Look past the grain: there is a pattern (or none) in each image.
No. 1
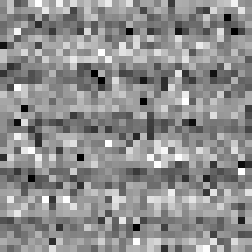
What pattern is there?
horizontal stripes
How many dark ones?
5
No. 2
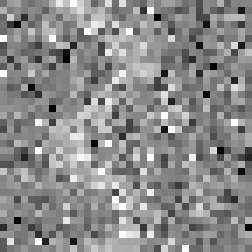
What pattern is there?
a wavy band
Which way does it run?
top to bottom
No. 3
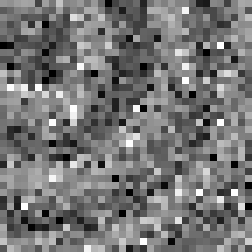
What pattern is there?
rings round one point
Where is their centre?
top left
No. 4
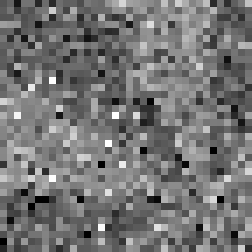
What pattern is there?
spokes from one point
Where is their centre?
bottom right
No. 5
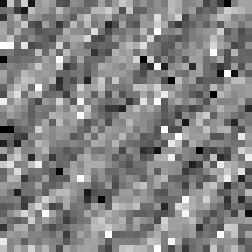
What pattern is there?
diagonal stripes
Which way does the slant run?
bottom left to top right
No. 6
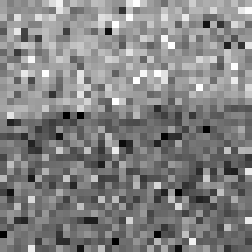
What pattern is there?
a sharp edge
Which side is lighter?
top
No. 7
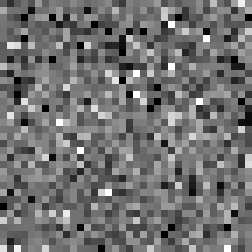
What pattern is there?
only noise
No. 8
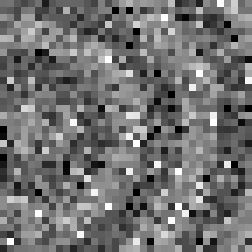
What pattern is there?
rings round one point
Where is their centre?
middle left
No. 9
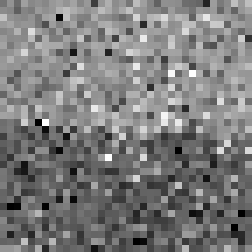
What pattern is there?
a sharp edge
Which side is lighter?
top
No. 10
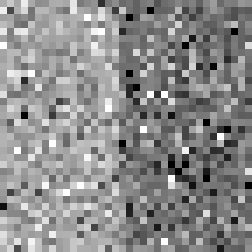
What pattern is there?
a sharp edge
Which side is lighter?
left
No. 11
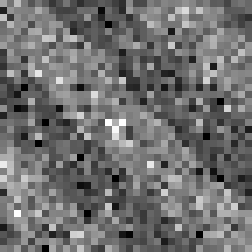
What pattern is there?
diagonal stripes
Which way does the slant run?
top left to bottom right
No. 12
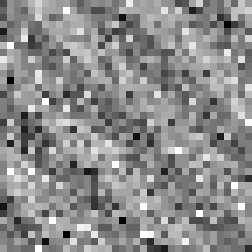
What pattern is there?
diagonal stripes
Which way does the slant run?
top left to bottom right
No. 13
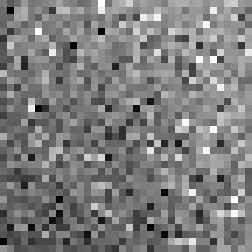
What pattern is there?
a smooth slope
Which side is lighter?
top right
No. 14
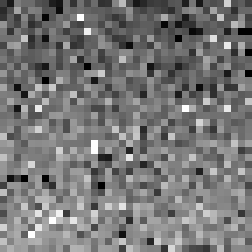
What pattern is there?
a smooth slope
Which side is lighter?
bottom
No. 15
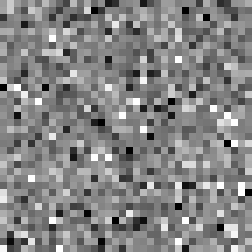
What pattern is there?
only noise
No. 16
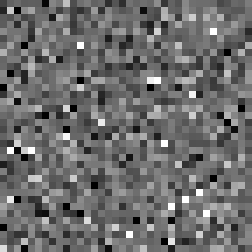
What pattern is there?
only noise
